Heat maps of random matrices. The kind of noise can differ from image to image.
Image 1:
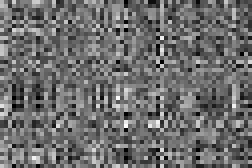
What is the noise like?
low rank plus noise
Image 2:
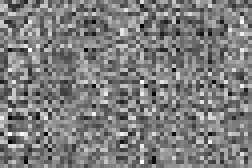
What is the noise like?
low rank plus noise
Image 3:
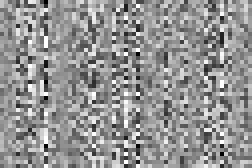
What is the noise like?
columns of uneven size
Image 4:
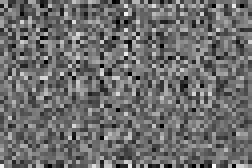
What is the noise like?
low rank plus noise
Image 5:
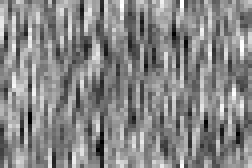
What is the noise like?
streaked along the columns
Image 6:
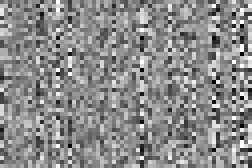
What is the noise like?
columns of uneven size
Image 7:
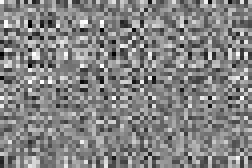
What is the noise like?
low rank plus noise
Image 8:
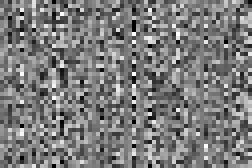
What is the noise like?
columns of uneven size
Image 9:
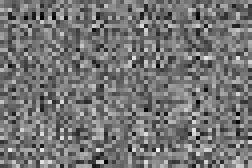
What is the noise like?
low rank plus noise
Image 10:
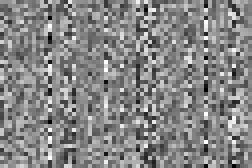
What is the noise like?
columns of uneven size
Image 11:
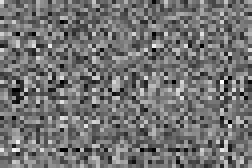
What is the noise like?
low rank plus noise
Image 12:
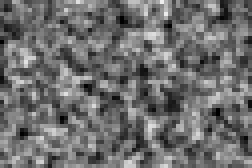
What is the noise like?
blotchy
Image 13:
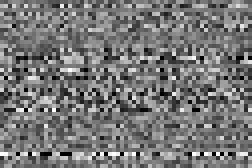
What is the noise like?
rows of uneven size
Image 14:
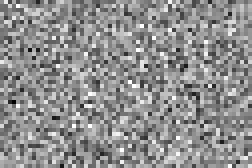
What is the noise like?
independent entries
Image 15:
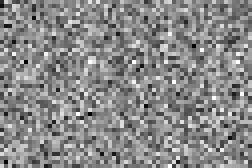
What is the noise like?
independent entries
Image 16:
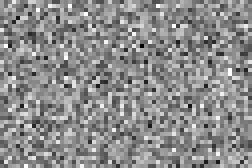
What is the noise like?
independent entries
